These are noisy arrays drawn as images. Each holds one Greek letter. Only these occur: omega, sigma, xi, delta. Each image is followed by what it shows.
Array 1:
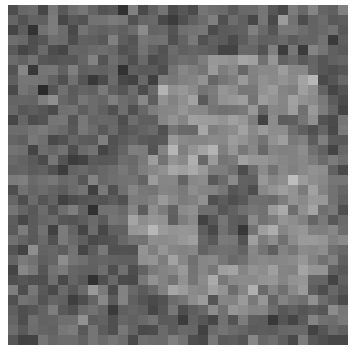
delta
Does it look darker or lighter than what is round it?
lighter
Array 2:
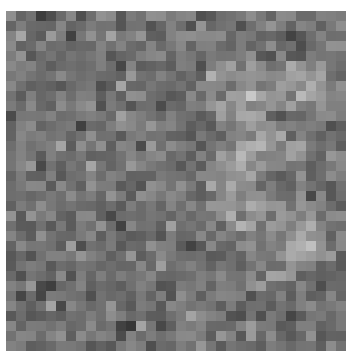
xi
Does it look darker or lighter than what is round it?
lighter
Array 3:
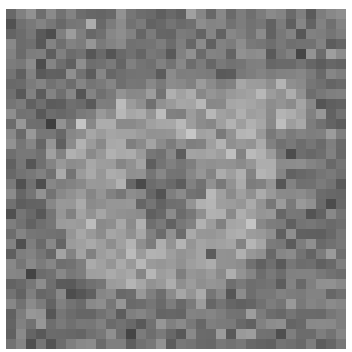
sigma
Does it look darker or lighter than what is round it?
lighter
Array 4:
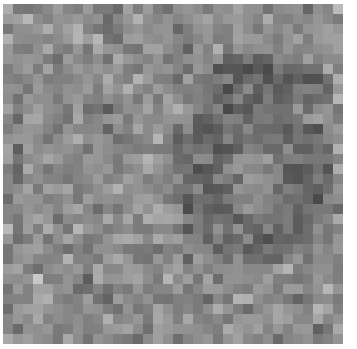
delta
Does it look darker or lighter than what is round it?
darker
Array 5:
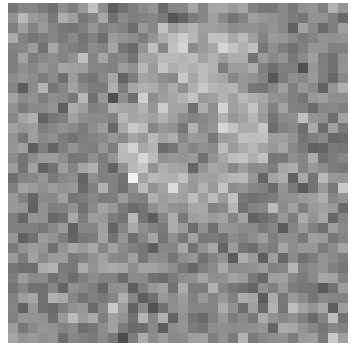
delta
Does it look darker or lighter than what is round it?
lighter
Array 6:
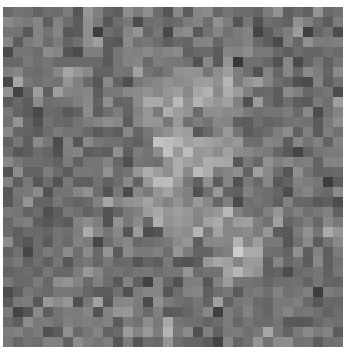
xi
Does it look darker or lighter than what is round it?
lighter
